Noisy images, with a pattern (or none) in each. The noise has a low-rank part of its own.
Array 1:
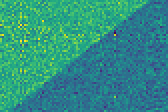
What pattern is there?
a sharp edge
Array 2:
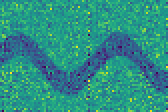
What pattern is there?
a wavy band
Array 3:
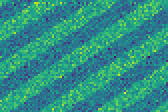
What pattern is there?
diagonal stripes
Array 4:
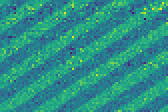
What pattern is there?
diagonal stripes
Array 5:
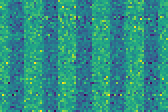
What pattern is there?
vertical stripes
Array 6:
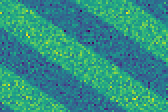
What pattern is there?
diagonal stripes
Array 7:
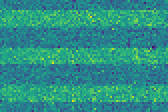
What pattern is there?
horizontal stripes
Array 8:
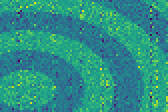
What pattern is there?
rings round one point
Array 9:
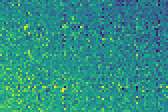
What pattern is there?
a smooth slope
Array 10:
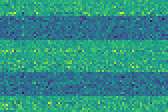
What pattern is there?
horizontal stripes
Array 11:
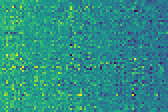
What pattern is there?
a smooth slope
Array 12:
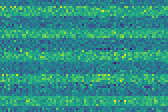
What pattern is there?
horizontal stripes
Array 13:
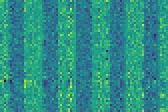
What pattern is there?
vertical stripes
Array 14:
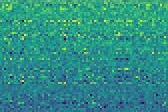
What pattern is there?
a smooth slope
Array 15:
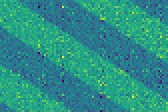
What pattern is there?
diagonal stripes
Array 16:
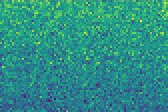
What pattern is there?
a smooth slope
